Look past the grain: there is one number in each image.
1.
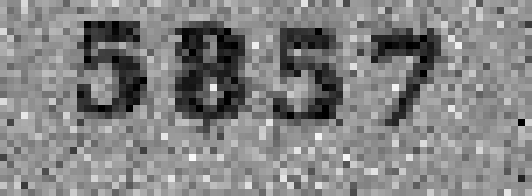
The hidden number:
5857
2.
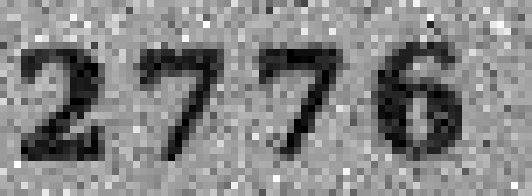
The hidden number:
2776
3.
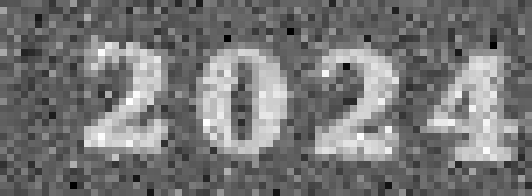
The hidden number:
2024
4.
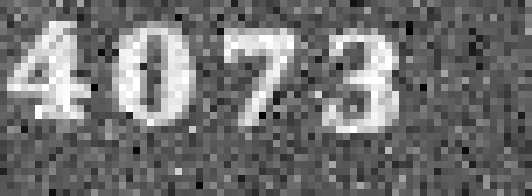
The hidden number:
4073
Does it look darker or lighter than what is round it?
lighter
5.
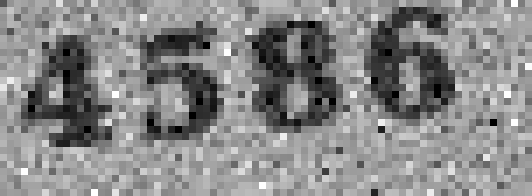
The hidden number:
4586
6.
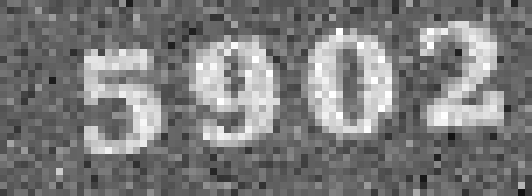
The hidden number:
5902
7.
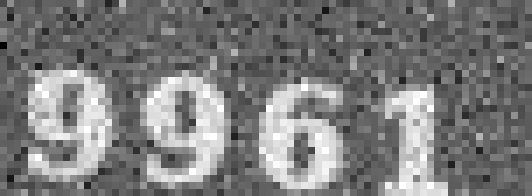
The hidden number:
9961
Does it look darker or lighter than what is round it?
lighter
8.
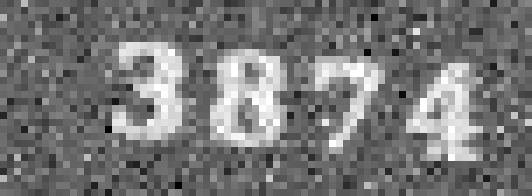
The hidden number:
3874
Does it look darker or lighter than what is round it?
lighter
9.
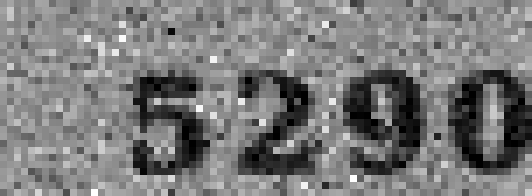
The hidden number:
5290
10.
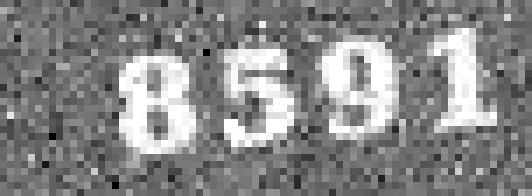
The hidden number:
8591
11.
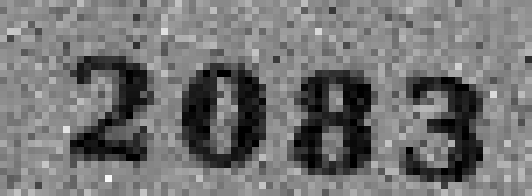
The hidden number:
2083
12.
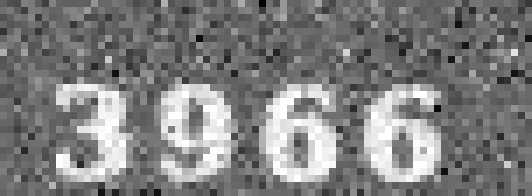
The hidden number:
3966
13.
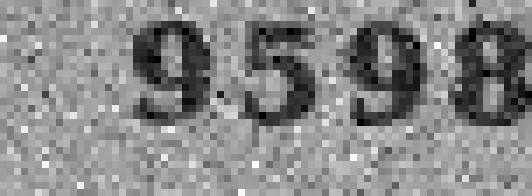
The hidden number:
9598
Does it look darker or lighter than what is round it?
darker
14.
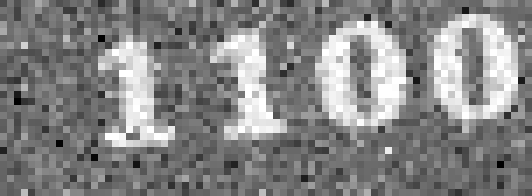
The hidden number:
1100
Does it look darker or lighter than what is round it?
lighter
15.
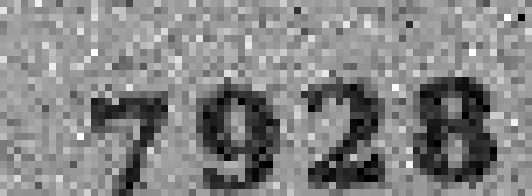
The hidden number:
7928
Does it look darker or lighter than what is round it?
darker
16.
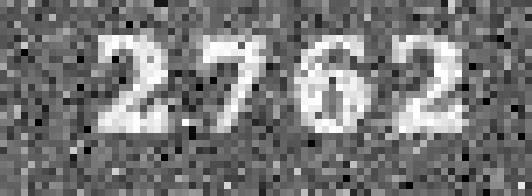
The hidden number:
2762
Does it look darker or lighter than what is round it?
lighter
